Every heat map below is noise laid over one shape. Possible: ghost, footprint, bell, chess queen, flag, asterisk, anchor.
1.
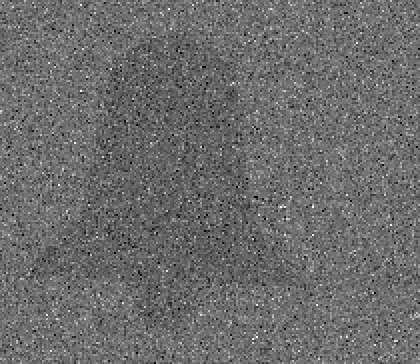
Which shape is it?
bell
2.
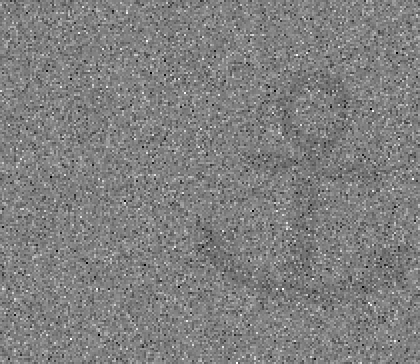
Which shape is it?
anchor
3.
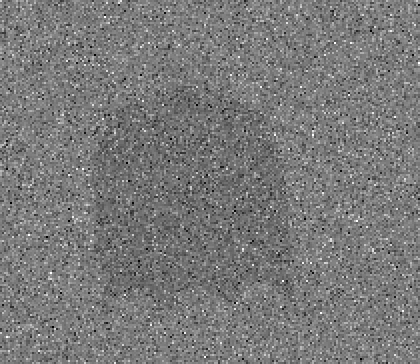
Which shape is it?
ghost
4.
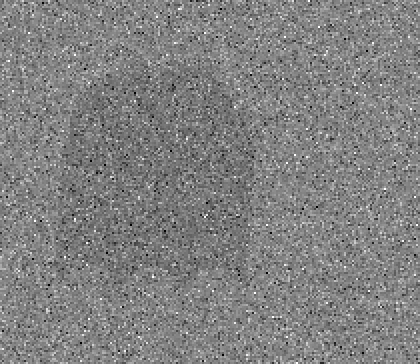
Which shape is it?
ghost
